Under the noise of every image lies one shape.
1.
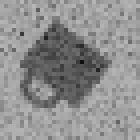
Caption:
dark cup
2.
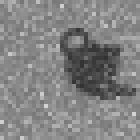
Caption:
dark teapot
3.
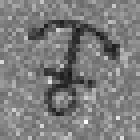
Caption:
dark anchor
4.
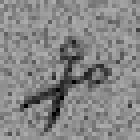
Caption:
dark pair of scissors
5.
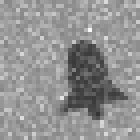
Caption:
dark bell
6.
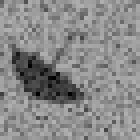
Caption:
dark umbrella
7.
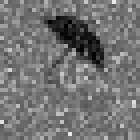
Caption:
dark umbrella
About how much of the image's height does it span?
half
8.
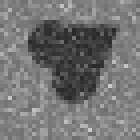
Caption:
dark heart
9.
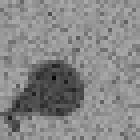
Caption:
dark pear
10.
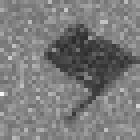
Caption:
dark flag
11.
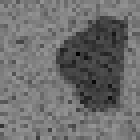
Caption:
dark cloud
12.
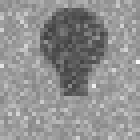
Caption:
dark light bulb
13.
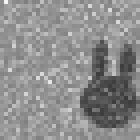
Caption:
dark rabbit's head
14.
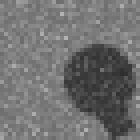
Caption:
dark light bulb
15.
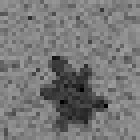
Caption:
dark turtle
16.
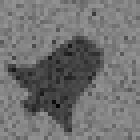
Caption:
dark bell
